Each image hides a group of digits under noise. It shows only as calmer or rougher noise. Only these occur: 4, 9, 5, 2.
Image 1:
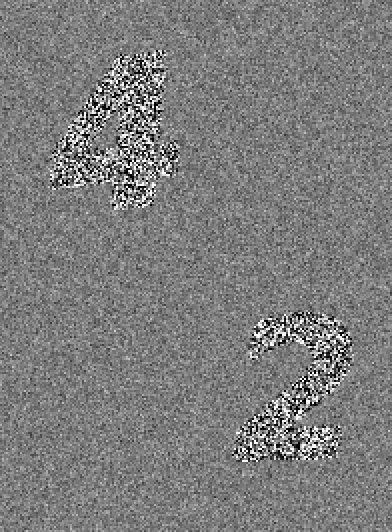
top left: rough 4; bottom right: rough 2
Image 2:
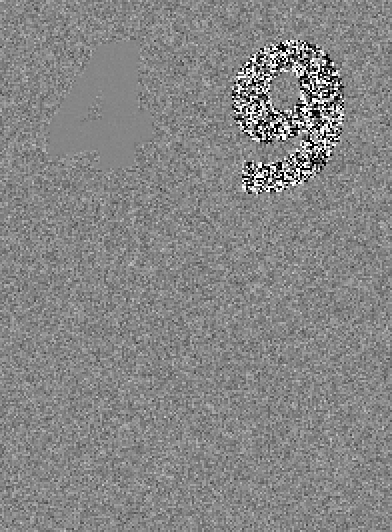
top left: calm 4; top right: rough 9
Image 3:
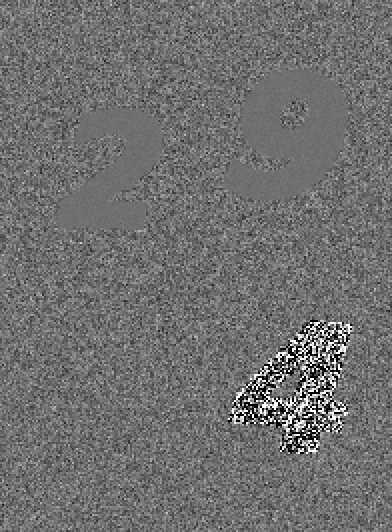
top left: calm 2; top right: calm 9; bottom right: rough 4
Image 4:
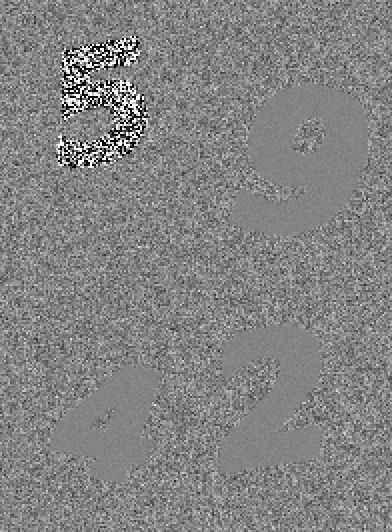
top left: rough 5; top right: calm 9; bottom left: calm 4; bottom right: calm 2
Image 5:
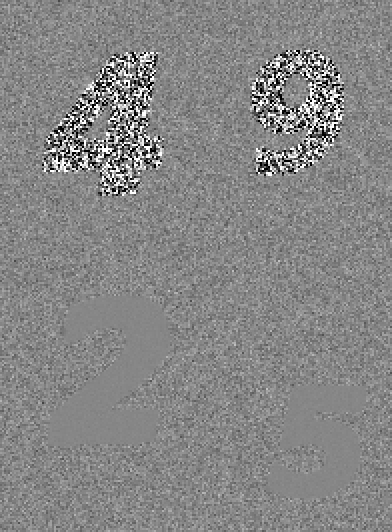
top left: rough 4; top right: rough 9; bottom left: calm 2; bottom right: calm 5
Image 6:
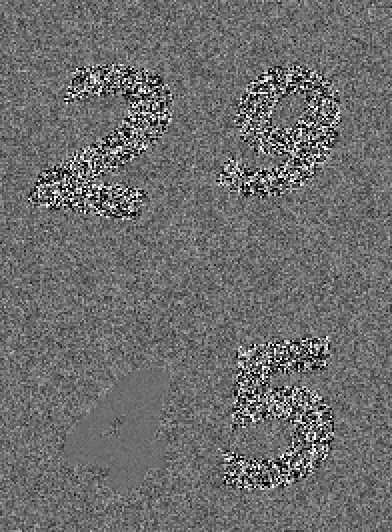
top left: rough 2; top right: rough 9; bottom left: calm 4; bottom right: rough 5
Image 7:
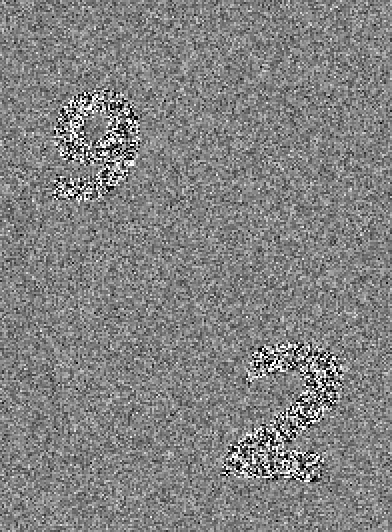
top left: rough 9; bottom right: rough 2
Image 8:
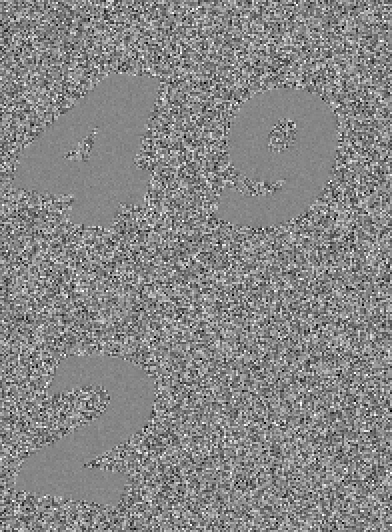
top left: calm 4; top right: calm 9; bottom left: calm 2
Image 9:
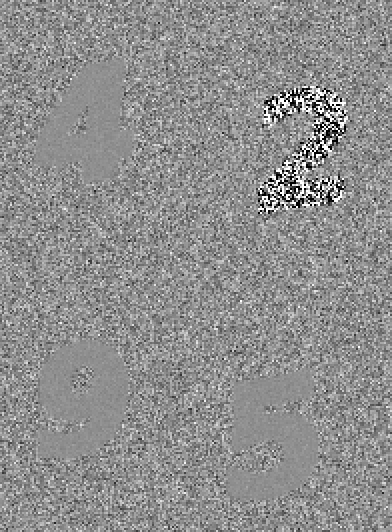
top left: calm 4; top right: rough 2; bottom left: calm 9; bottom right: calm 5
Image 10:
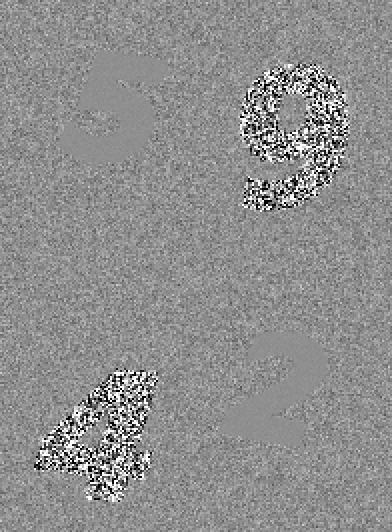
top left: calm 5; top right: rough 9; bottom left: rough 4; bottom right: calm 2
